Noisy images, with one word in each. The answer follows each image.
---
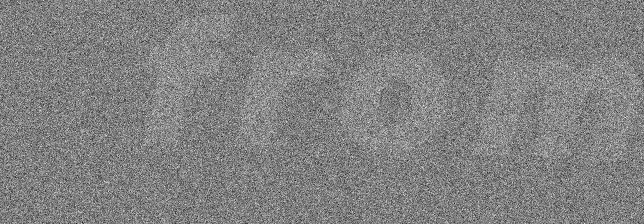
from
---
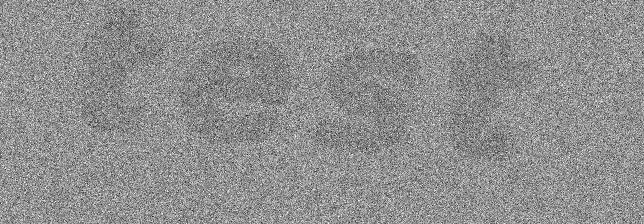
test
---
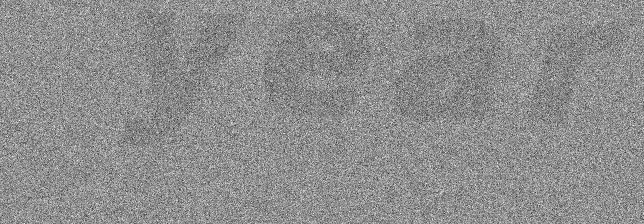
year
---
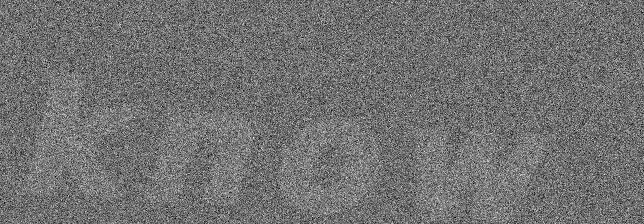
know
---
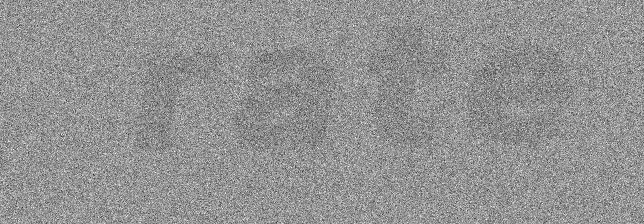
rate
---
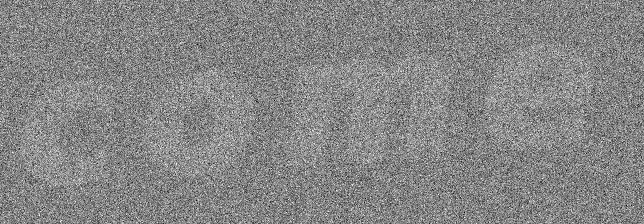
come
